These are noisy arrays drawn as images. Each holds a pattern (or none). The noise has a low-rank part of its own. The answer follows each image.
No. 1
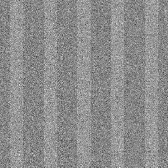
vertical stripes
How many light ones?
5
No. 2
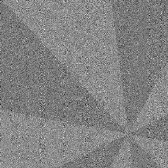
spokes from one point
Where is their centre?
bottom right
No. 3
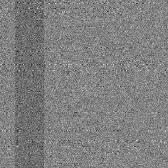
one vertical stripe
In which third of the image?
left
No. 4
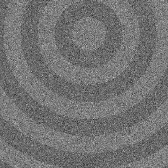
rings round one point
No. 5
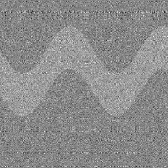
a wavy band
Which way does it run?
left to right
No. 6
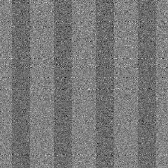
vertical stripes
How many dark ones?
4
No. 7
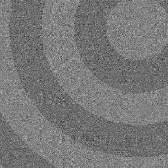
rings round one point
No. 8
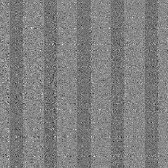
vertical stripes
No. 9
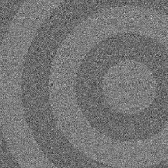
rings round one point
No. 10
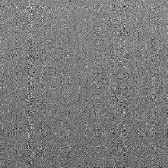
a smooth slope
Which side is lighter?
top
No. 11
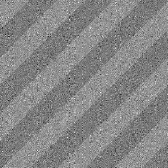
diagonal stripes
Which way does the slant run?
bottom left to top right
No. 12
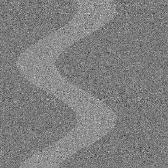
a wavy band
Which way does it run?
top to bottom
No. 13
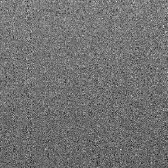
a smooth slope
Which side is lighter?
top
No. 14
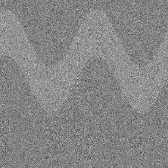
a wavy band
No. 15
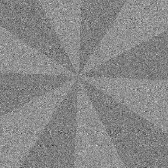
spokes from one point
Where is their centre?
centre
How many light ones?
6
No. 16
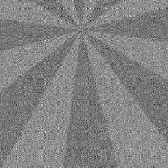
spokes from one point
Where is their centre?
top middle
